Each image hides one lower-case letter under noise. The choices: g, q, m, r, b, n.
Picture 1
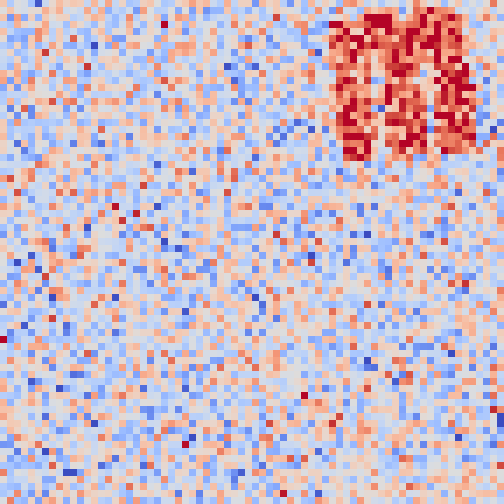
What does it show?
red m, top right
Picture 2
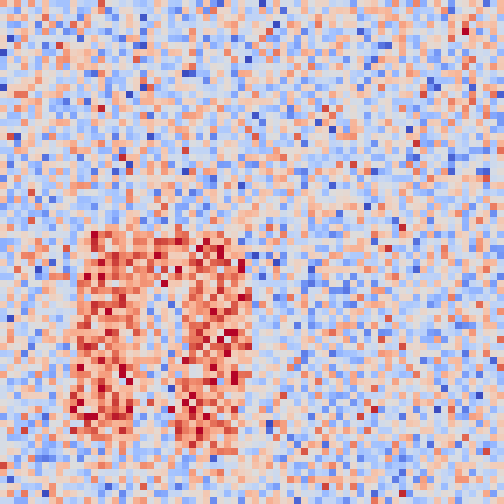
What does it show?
red n
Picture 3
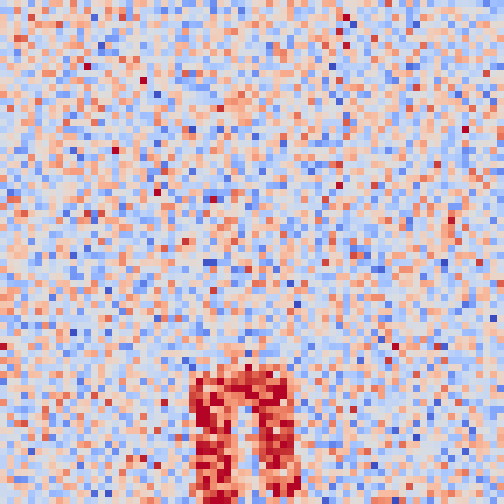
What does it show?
red n, bottom middle
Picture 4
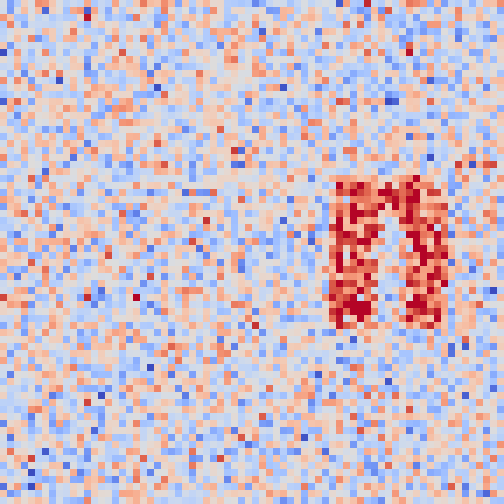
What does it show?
red n, middle right
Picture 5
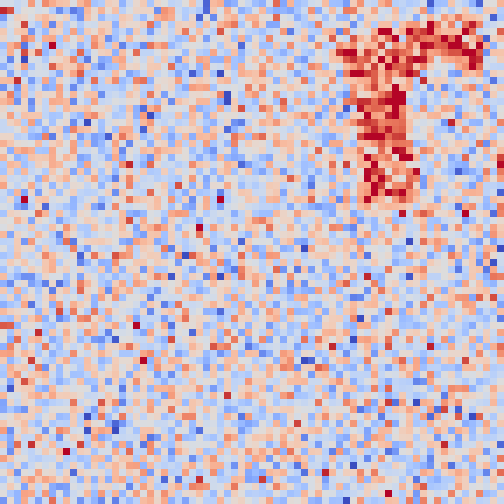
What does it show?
red r, top right
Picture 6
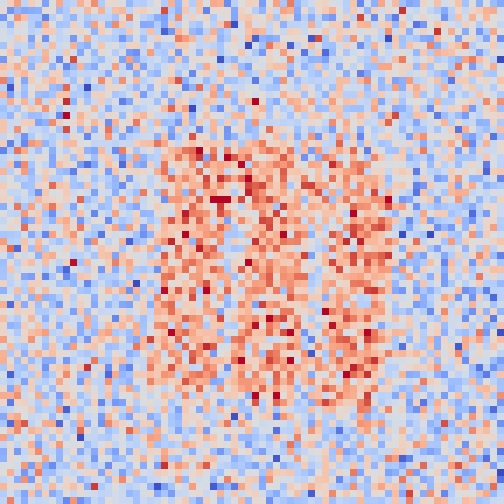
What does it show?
red m
